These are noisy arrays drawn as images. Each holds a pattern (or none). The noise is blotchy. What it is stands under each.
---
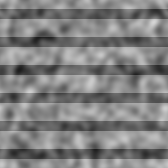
horizontal stripes
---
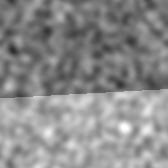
a sharp edge
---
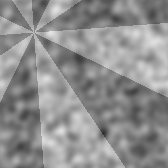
spokes from one point
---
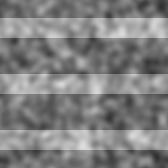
horizontal stripes
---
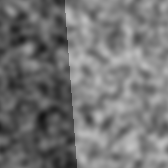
a sharp edge
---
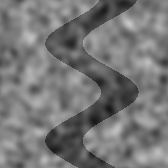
a wavy band
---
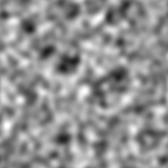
only noise
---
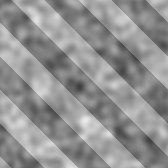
diagonal stripes
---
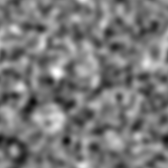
only noise
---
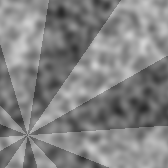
spokes from one point
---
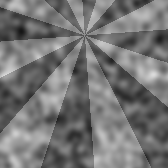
spokes from one point
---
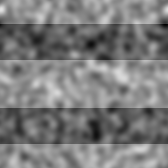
horizontal stripes
